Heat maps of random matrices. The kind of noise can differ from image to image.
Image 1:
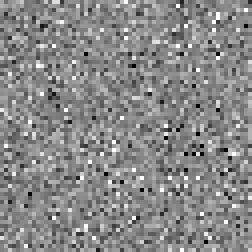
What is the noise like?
heavy tails
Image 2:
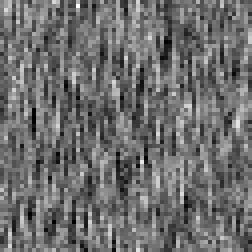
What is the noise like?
streaked along the columns
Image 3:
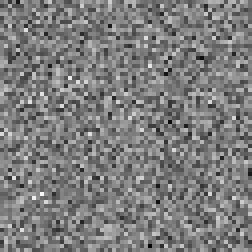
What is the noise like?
independent entries
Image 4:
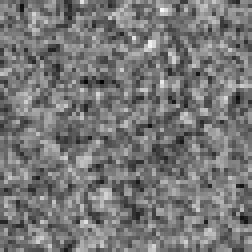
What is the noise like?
blotchy
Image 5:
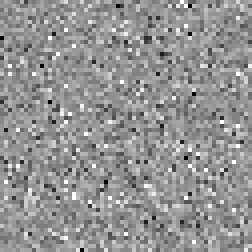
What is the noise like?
heavy tails
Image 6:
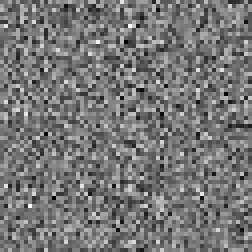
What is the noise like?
low rank plus noise
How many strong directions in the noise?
three or four
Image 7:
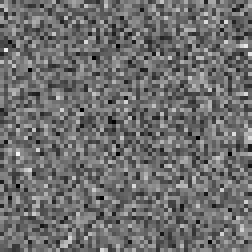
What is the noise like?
independent entries
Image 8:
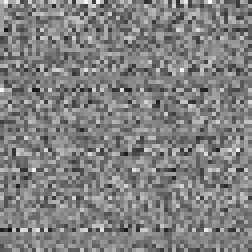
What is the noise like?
rows of uneven size
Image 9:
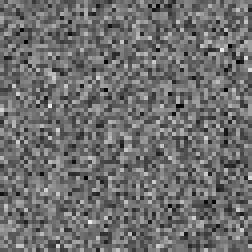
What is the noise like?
independent entries
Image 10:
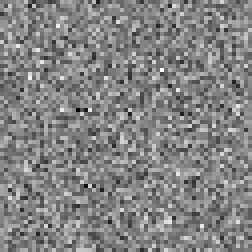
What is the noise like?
independent entries
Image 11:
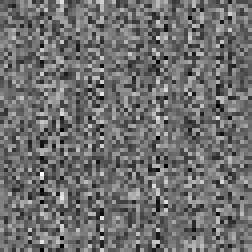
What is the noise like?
columns of uneven size
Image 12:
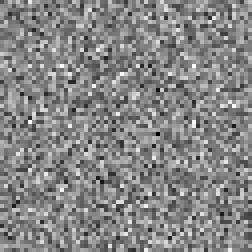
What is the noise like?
independent entries
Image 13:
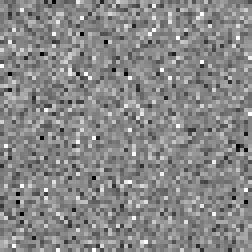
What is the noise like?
heavy tails
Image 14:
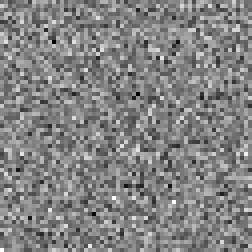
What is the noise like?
independent entries
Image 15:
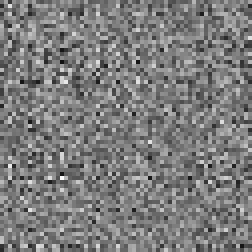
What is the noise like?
low rank plus noise
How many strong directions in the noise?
two
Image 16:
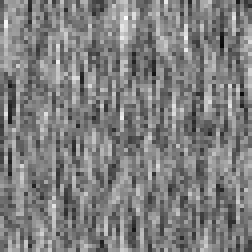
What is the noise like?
streaked along the columns
